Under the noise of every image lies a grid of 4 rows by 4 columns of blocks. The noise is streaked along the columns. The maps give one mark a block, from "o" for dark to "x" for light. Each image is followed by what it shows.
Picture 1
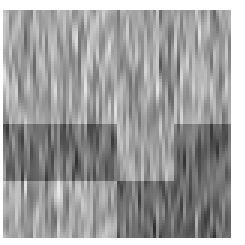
xxxx
xxxx
ooxo
xxoo
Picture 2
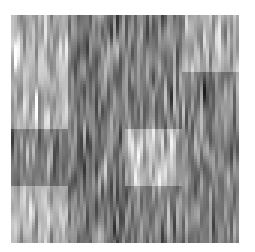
xoox
xooo
ooxo
xooo
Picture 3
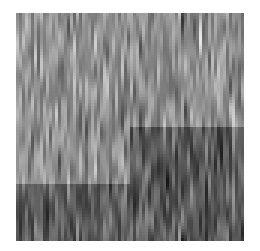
xxxx
xxxx
xxoo
oooo
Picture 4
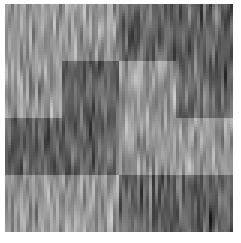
xxoo
xoxo
ooxx
xxoo
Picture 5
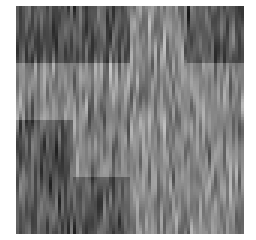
ooxo
xxxx
oxxx
ooxx
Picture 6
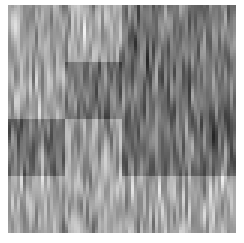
xxoo
xooo
oxoo
xxxx
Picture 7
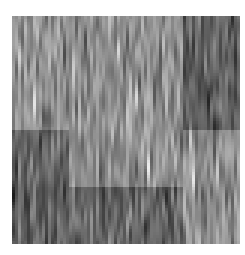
xxxo
xxxo
oxxx
ooox
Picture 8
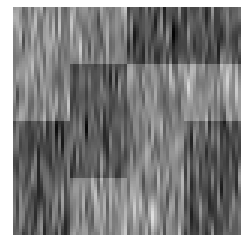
xxoo
xoxx
ooxo
oxxo
